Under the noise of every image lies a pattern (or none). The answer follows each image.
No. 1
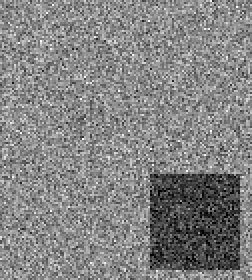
one block
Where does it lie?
bottom right
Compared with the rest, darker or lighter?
darker
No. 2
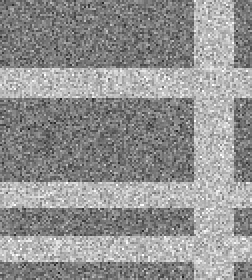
bands of rows crossing bands of columns
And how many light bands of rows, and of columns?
3 and 1
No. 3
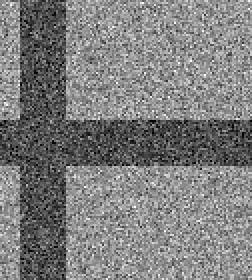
bands of rows crossing bands of columns
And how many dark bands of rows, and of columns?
1 and 1
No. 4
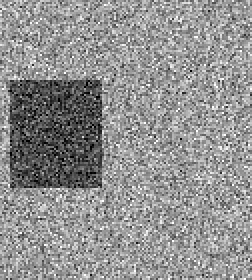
one block
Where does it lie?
middle left
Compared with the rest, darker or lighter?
darker
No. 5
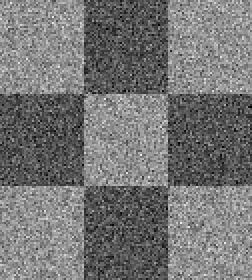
a checkerboard
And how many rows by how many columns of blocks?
3 by 3
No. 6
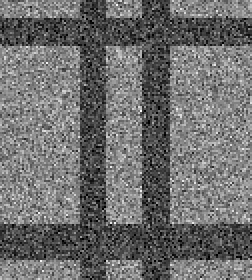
bands of rows crossing bands of columns
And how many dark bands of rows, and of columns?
2 and 2
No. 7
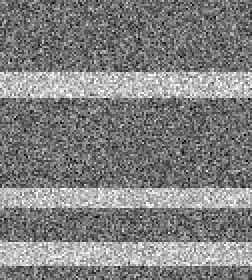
bands of rows
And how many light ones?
3
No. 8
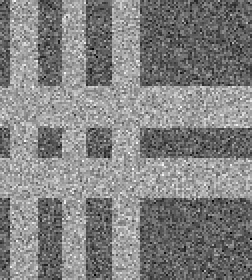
bands of rows crossing bands of columns
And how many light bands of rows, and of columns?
2 and 3
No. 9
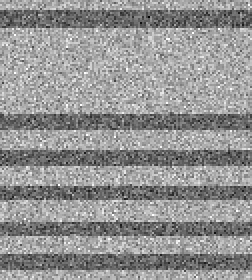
bands of rows
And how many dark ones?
6
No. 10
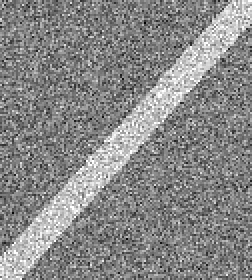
a diagonal band
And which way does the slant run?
bottom left to top right
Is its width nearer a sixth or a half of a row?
a sixth
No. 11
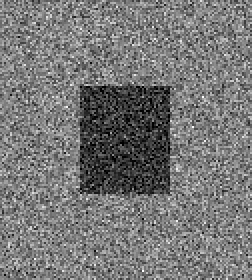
one block
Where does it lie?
centre
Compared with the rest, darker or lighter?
darker
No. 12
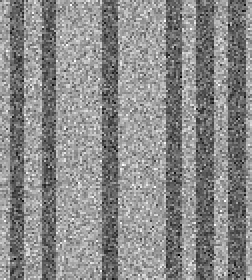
bands of columns
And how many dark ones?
6
